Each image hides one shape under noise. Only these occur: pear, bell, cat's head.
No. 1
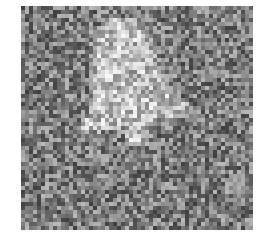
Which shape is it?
bell
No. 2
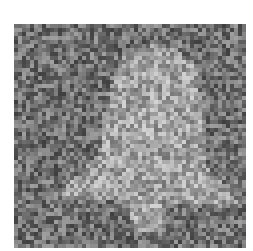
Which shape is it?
bell
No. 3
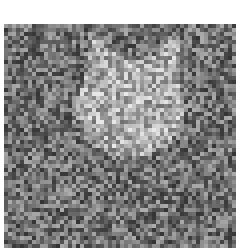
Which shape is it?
cat's head
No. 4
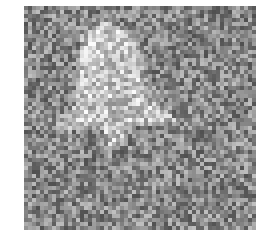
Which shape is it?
bell
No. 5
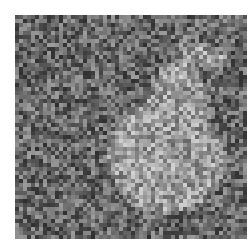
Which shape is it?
pear
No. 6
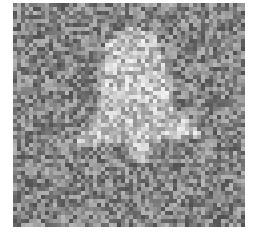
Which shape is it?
bell
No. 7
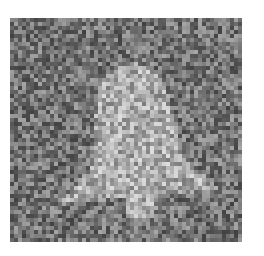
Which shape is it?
bell
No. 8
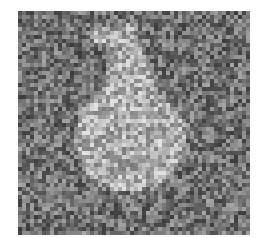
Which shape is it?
pear
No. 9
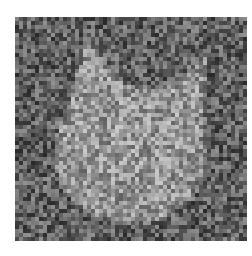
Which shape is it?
cat's head
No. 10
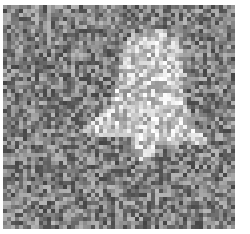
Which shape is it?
bell
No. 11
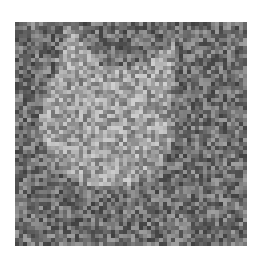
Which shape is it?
cat's head
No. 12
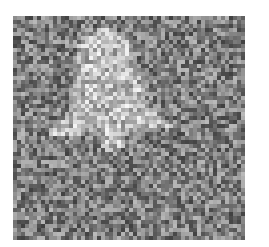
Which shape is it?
bell
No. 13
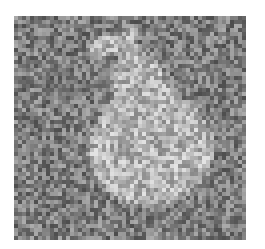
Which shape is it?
pear
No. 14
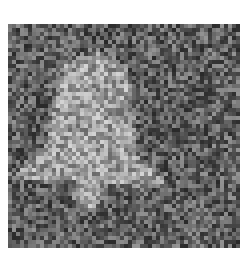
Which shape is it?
bell
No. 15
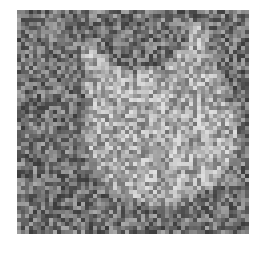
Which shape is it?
cat's head
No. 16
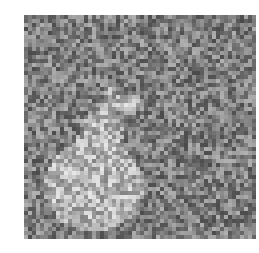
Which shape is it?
pear
